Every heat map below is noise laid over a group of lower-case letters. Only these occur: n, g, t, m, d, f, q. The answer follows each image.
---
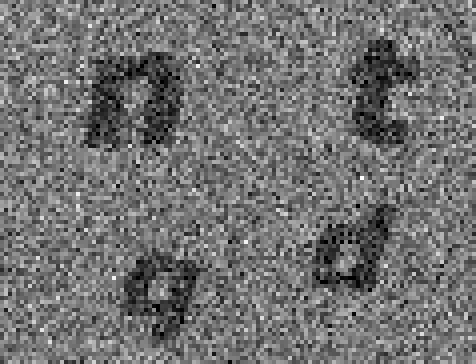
top left: n; top right: t; bottom left: q; bottom right: d
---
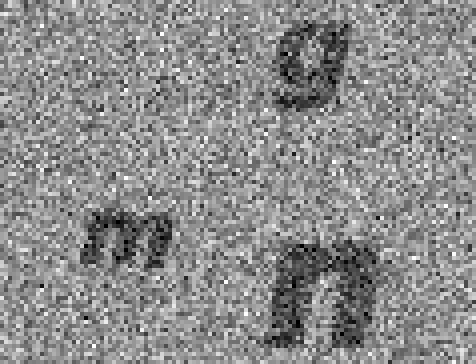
top right: g; bottom left: m; bottom right: n
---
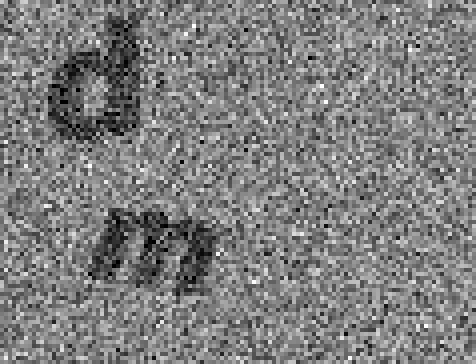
top left: d; bottom left: m
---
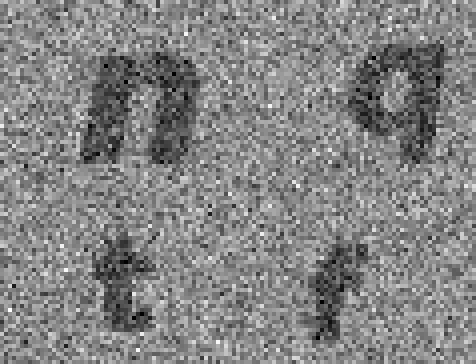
top left: n; top right: q; bottom left: t; bottom right: f
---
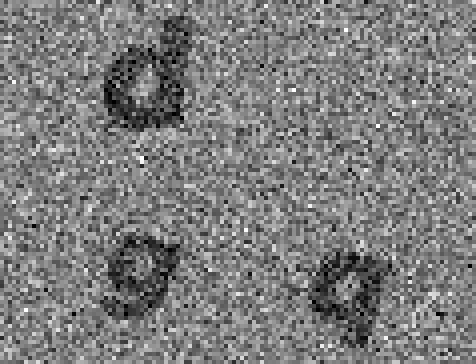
top left: d; bottom left: g; bottom right: q
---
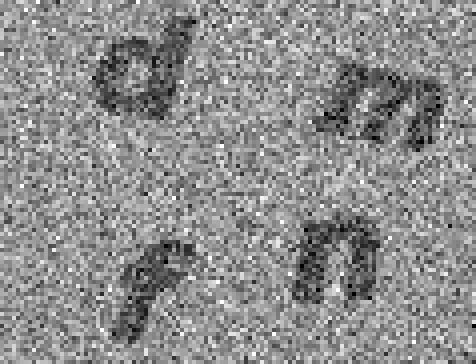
top left: d; top right: m; bottom left: f; bottom right: n
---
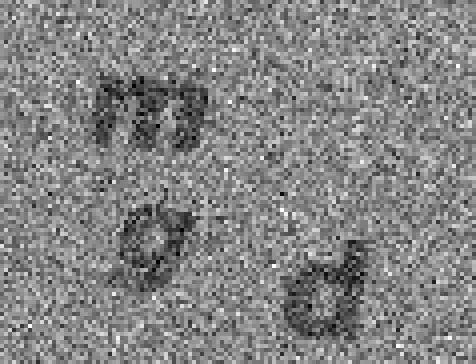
top left: m; bottom left: g; bottom right: d
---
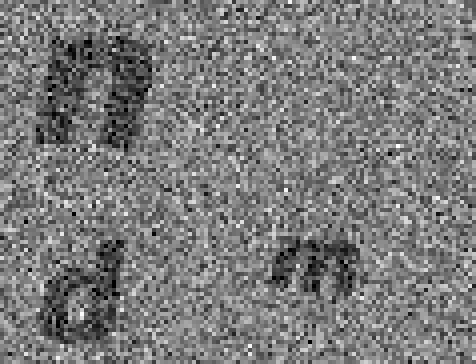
top left: n; bottom left: d; bottom right: m
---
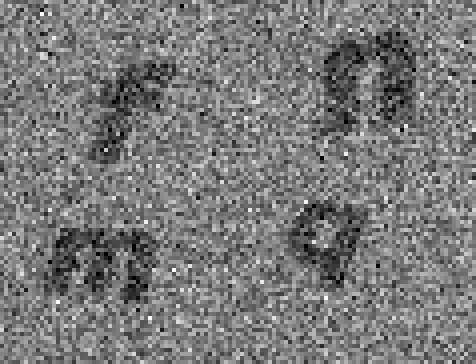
top left: f; top right: n; bottom left: m; bottom right: q
